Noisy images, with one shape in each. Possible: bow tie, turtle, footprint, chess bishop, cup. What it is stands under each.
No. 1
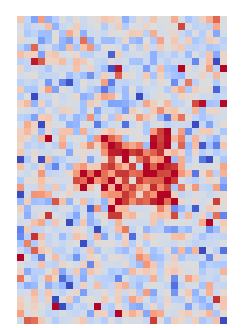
red turtle
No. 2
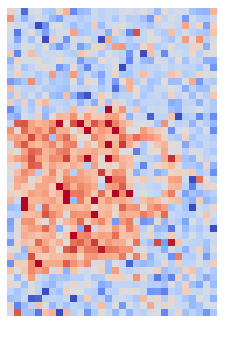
red cup
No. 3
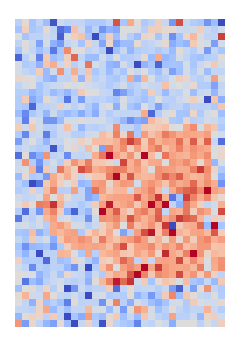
red cup
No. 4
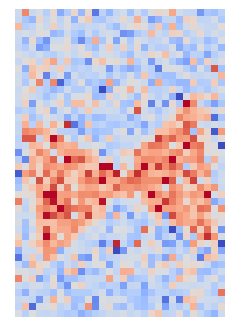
red bow tie
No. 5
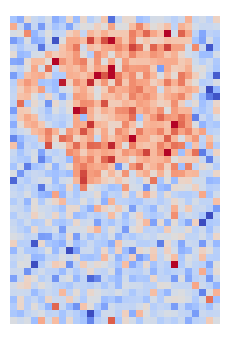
red cup
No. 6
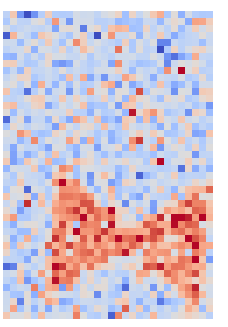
red bow tie
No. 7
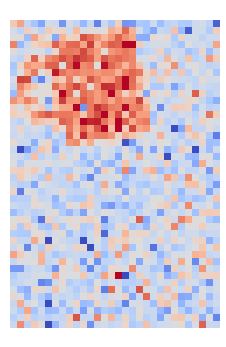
red cup
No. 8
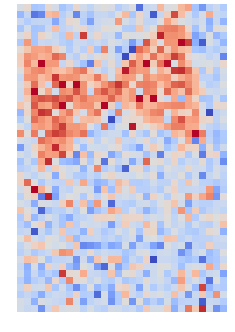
red bow tie
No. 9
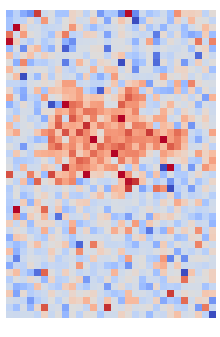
red turtle
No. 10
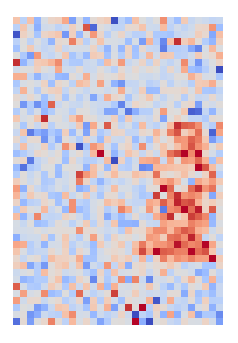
red chess bishop
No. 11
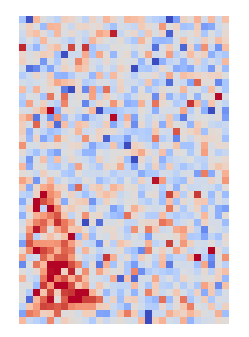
red chess bishop, bottom left
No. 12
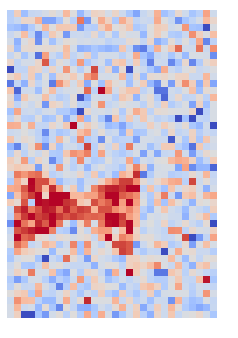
red bow tie
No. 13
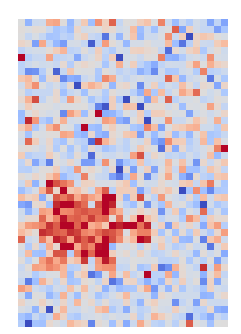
red turtle
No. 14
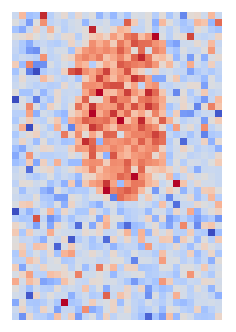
red footprint
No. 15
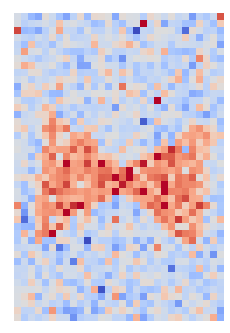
red bow tie
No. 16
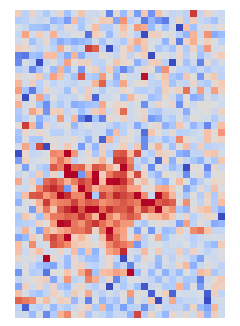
red turtle
